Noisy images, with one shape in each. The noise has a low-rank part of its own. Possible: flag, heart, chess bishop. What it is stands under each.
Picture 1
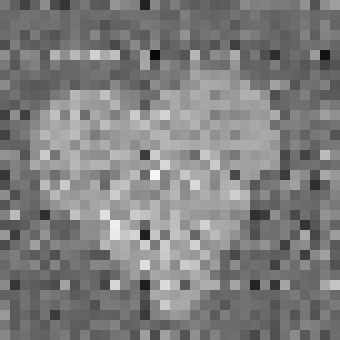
heart
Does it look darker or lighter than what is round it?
lighter
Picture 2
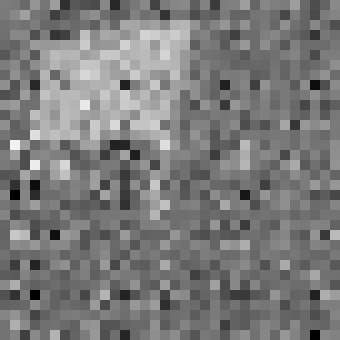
flag
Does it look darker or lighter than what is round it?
lighter
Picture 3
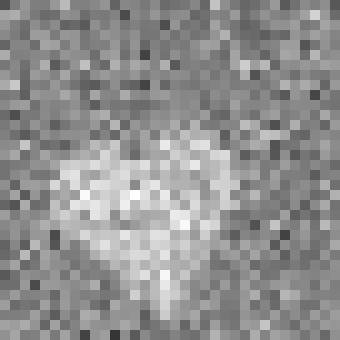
heart
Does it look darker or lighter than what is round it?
lighter
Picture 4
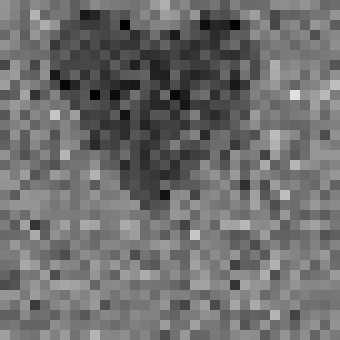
heart
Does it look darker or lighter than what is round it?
darker
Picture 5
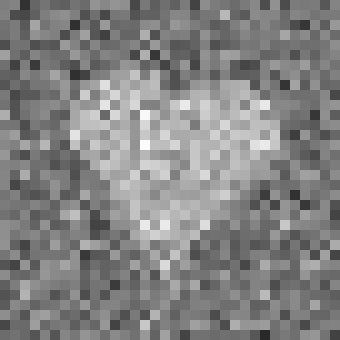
heart
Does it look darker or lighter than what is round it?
lighter
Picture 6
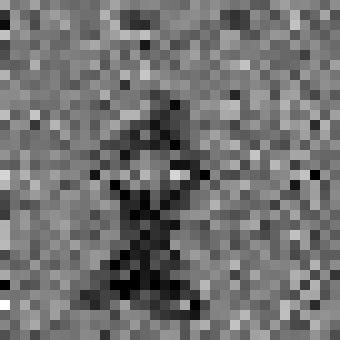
chess bishop
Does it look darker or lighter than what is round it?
darker
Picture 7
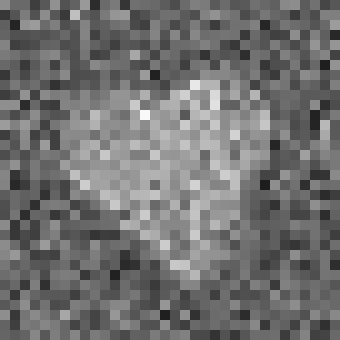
heart
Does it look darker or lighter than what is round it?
lighter
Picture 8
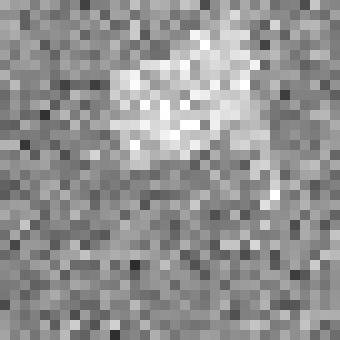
flag
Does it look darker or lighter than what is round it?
lighter
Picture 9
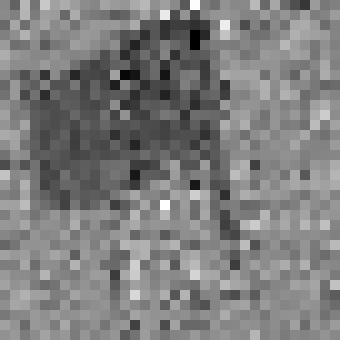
flag
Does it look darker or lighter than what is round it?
darker
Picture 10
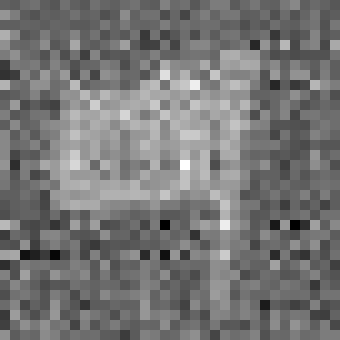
flag
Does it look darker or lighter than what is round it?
lighter
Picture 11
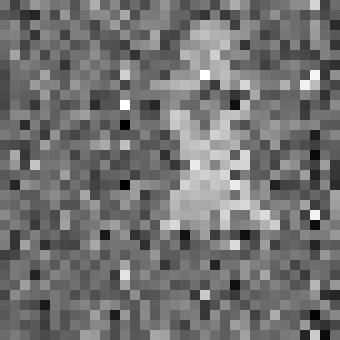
chess bishop
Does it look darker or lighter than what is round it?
lighter
